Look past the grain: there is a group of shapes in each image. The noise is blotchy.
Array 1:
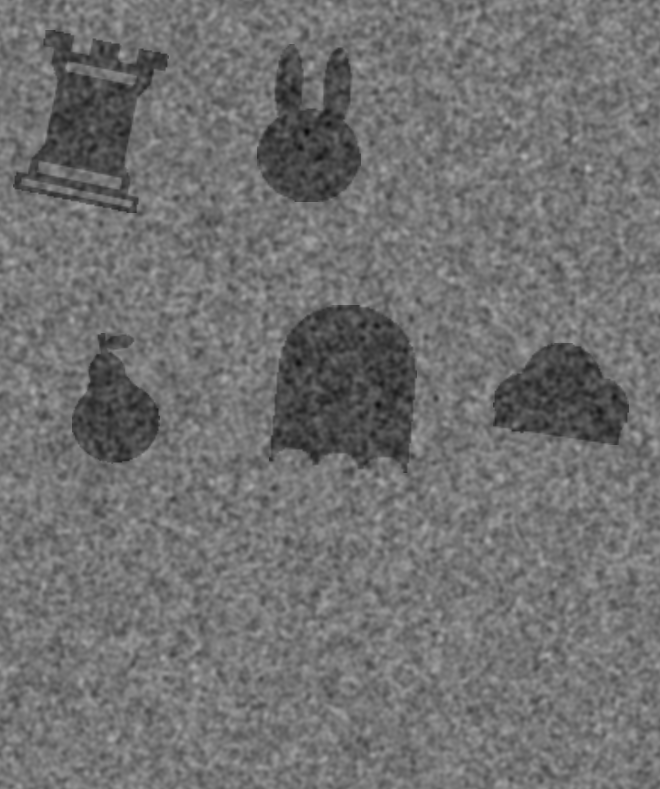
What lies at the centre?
ghost
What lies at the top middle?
rabbit's head
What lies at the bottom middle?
nothing
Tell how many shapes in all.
5
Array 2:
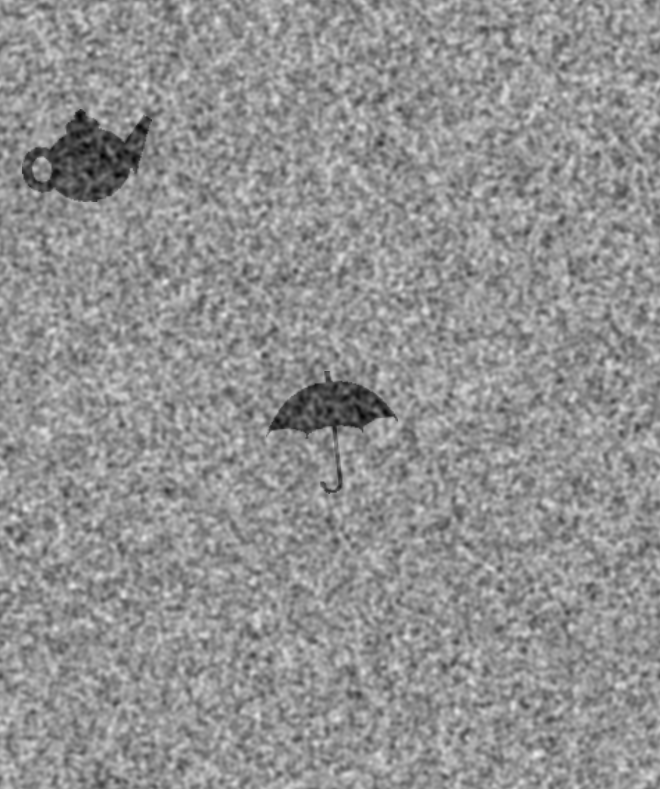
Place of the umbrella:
centre
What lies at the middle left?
nothing
